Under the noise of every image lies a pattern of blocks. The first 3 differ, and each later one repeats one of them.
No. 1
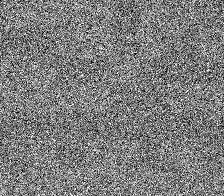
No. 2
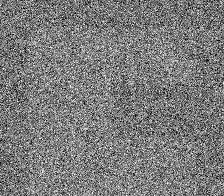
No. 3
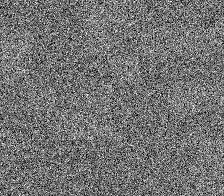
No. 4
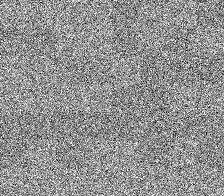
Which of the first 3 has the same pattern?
1
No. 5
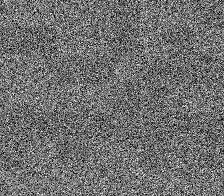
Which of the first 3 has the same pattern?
1
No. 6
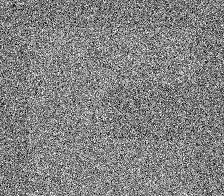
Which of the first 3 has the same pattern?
2
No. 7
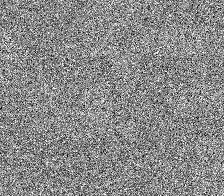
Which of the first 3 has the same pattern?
3
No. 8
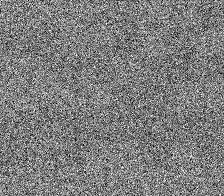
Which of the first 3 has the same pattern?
1
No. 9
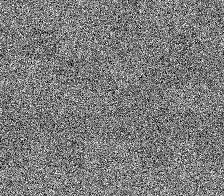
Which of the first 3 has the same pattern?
1
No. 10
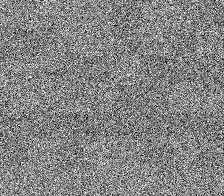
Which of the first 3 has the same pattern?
1
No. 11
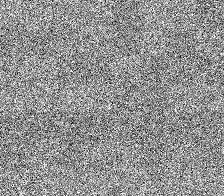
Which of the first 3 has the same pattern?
1
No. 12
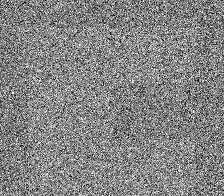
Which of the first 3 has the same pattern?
2
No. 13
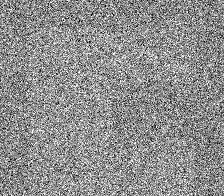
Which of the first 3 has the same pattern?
2
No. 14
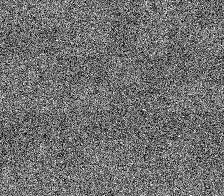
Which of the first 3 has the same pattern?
1
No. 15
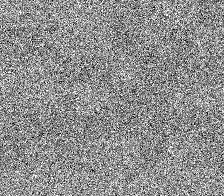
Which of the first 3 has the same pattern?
1
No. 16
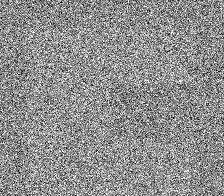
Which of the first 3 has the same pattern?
2
